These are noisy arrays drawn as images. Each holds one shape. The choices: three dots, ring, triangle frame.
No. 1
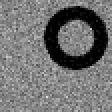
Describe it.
dark ring
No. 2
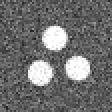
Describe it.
light three dots
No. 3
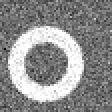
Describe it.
light ring
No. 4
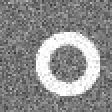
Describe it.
light ring
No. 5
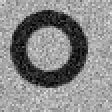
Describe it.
dark ring
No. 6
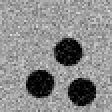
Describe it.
dark three dots
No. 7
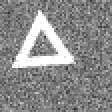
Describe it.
light triangle frame
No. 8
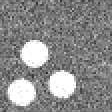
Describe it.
light three dots
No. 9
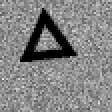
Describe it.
dark triangle frame
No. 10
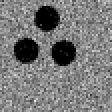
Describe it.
dark three dots
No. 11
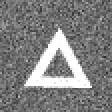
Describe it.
light triangle frame
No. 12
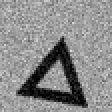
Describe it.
dark triangle frame
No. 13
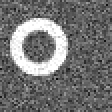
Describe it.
light ring
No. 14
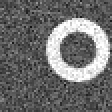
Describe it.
light ring
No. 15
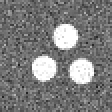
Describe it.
light three dots
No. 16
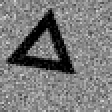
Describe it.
dark triangle frame
